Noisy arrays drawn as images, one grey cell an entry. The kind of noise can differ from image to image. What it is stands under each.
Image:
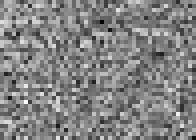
low rank plus noise
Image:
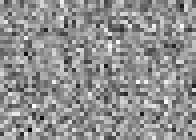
low rank plus noise
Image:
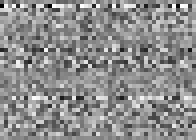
rows of uneven size
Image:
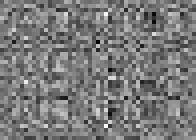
low rank plus noise
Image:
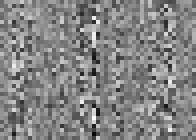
columns of uneven size
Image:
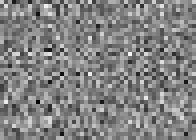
low rank plus noise
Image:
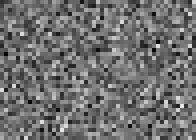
independent entries
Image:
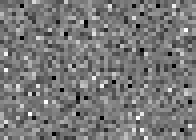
heavy tails
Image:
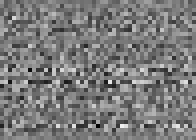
rows of uneven size
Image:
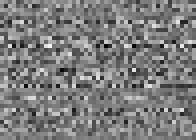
rows of uneven size
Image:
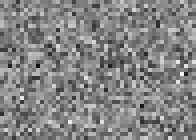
low rank plus noise
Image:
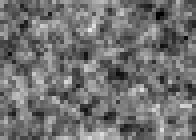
blotchy
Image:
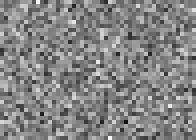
independent entries
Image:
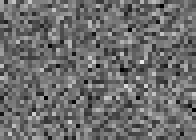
independent entries
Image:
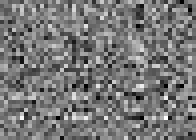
low rank plus noise
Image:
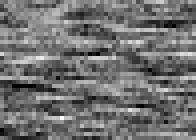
streaked along the rows
